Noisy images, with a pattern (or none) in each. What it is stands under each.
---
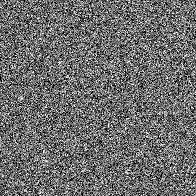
only noise
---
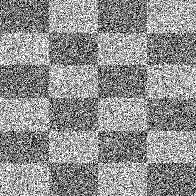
a checkerboard
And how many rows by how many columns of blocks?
6 by 4
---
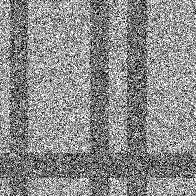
bands of rows crossing bands of columns
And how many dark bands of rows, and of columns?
1 and 3
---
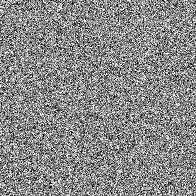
only noise
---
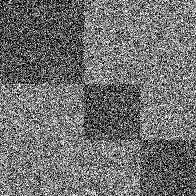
blocks along the diagonal
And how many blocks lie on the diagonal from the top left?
3
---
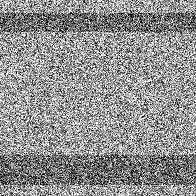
bands of rows
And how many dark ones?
2
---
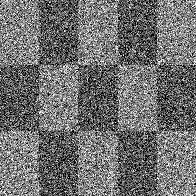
a checkerboard
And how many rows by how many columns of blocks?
3 by 5
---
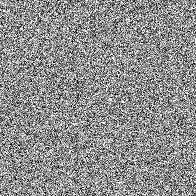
only noise
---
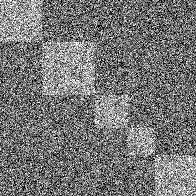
blocks along the diagonal
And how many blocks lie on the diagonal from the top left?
5
